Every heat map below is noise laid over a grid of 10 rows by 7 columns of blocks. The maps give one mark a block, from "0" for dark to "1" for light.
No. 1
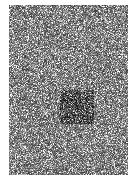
1 1 1 1 1 1 1
1 1 1 1 1 1 1
1 1 1 1 1 1 1
1 1 1 1 1 1 1
1 1 1 1 1 1 1
1 1 1 0 0 1 1
1 1 1 0 0 1 1
1 1 1 1 1 1 1
1 1 1 1 1 1 1
1 1 1 1 1 1 1
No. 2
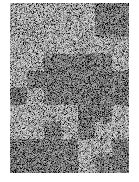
1 1 1 1 1 0 0
1 1 1 1 1 0 0
1 1 1 1 1 1 1
1 1 0 0 0 0 1
1 0 0 0 0 0 0
0 1 0 0 0 0 0
1 1 1 1 0 0 1
1 1 0 1 0 1 1
0 0 0 0 1 1 0
0 0 0 0 1 0 0
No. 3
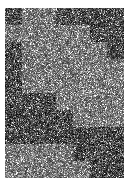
0 1 1 0 0 0 0
1 1 1 1 1 0 0
0 1 1 1 1 1 0
0 1 1 1 1 1 1
0 1 1 1 1 1 1
0 0 0 1 1 1 1
0 0 0 0 1 1 1
0 0 0 0 0 0 0
1 1 1 1 0 0 0
1 1 1 1 1 0 0
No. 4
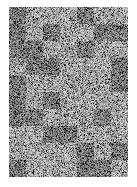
0 1 1 1 0 1 1
0 1 0 1 1 0 0
0 0 1 1 0 1 1
1 0 0 1 1 1 0
0 1 1 1 1 1 0
0 1 0 1 1 1 1
0 0 1 1 1 0 1
1 1 0 0 1 1 1
1 1 1 1 0 1 0
0 1 1 1 0 0 1
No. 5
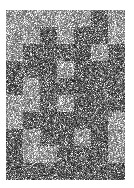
1 1 1 1 1 0 1
1 1 0 1 0 0 1
1 0 0 0 0 1 0
0 0 0 1 0 0 0
0 1 0 0 0 0 0
1 1 0 1 0 0 0
1 0 0 0 0 0 1
0 1 0 0 1 0 1
0 1 1 0 0 0 1
0 0 0 0 0 0 0
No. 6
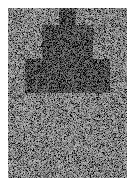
1 1 1 0 1 1 1
1 1 0 0 0 1 1
1 1 0 0 0 1 1
1 0 0 0 0 0 1
1 0 0 0 0 0 1
1 1 1 1 1 1 1
1 1 1 1 1 1 1
1 1 1 1 1 1 1
1 1 1 1 1 1 1
1 1 1 1 1 1 1
